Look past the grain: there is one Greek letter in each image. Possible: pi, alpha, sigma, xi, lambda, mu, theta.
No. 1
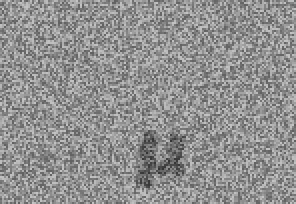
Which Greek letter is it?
mu
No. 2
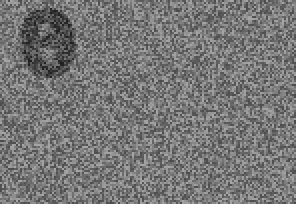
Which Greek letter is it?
theta
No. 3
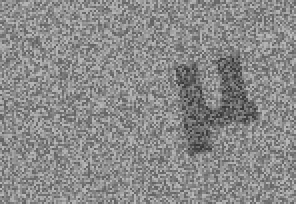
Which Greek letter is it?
mu
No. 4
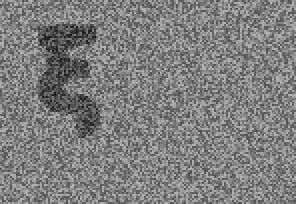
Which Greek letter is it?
xi
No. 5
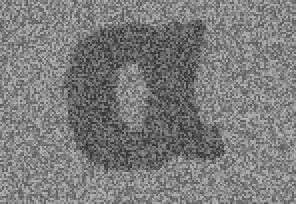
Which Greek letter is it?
alpha
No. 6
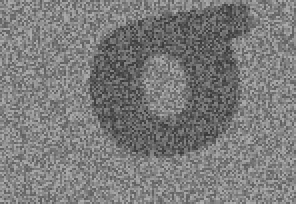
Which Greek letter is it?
sigma
